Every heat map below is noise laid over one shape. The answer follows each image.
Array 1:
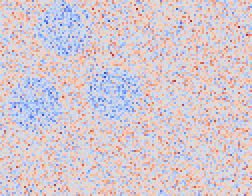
three dots
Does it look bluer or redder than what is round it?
bluer
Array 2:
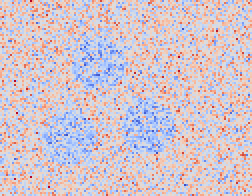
three dots
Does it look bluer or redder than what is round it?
bluer
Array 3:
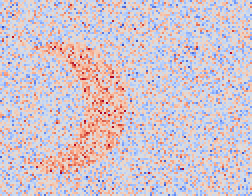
crescent
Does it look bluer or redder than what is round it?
redder
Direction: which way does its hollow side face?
left
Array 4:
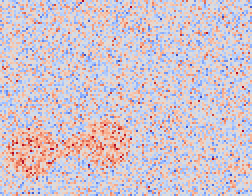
dumbbell
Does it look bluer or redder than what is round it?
redder
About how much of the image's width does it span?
half
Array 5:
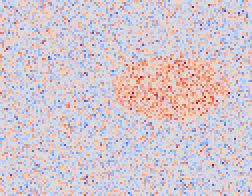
ellipse
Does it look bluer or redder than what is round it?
redder
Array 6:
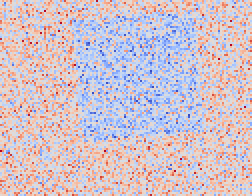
square
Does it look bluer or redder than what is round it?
bluer
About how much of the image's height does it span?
two thirds
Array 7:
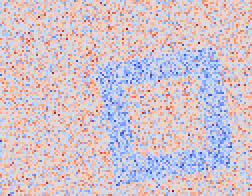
square frame
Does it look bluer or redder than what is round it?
bluer
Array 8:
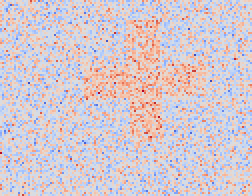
cross
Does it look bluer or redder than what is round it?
redder
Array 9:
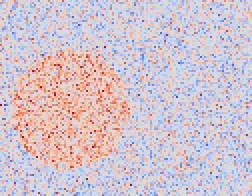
disc
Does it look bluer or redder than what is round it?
redder
